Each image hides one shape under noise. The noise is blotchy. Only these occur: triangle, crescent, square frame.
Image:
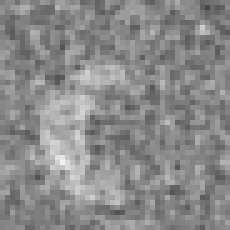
crescent
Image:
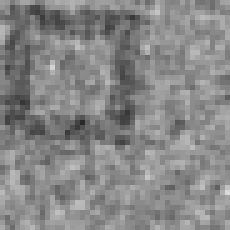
square frame
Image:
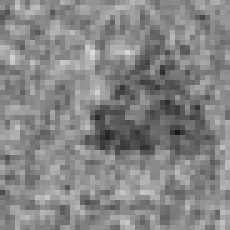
triangle
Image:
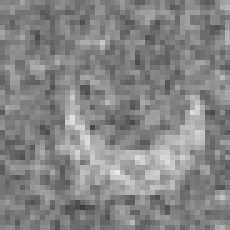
crescent
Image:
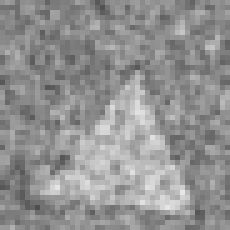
triangle
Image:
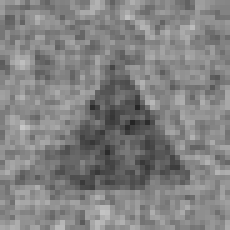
triangle
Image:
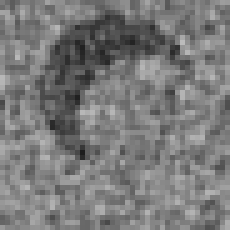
crescent
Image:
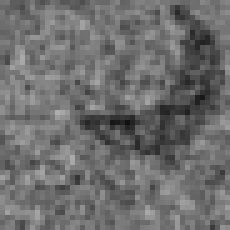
crescent
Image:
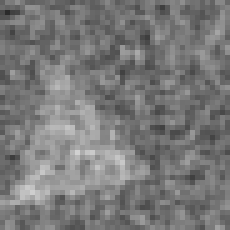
triangle
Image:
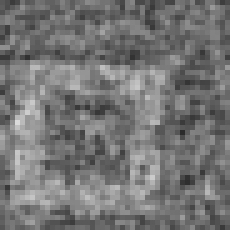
square frame
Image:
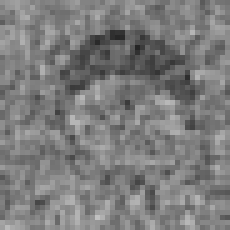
crescent
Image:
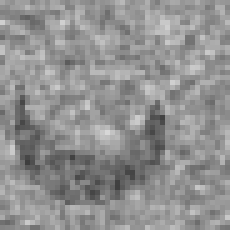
crescent
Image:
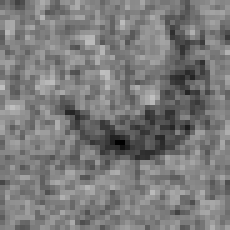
crescent
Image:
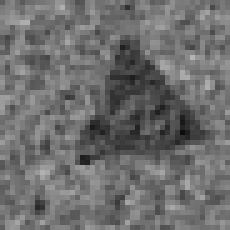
triangle
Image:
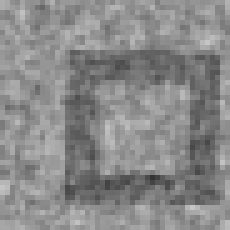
square frame
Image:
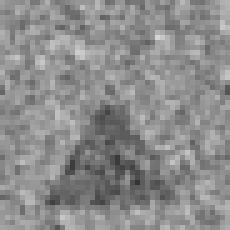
triangle
